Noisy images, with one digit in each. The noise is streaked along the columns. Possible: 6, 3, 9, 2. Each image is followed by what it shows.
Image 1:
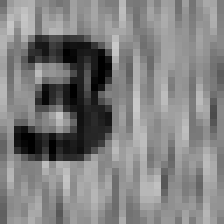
dark 3
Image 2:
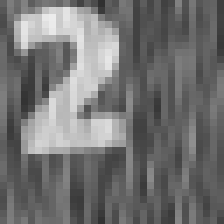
light 2
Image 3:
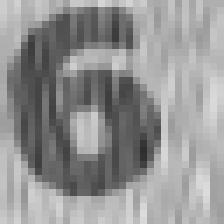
dark 6
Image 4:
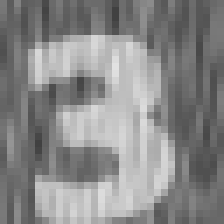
light 3
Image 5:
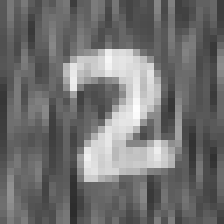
light 2
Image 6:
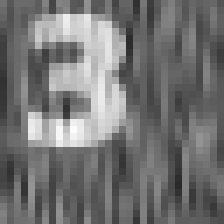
light 3
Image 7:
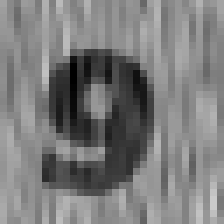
dark 9
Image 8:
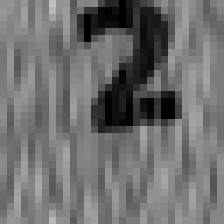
dark 2
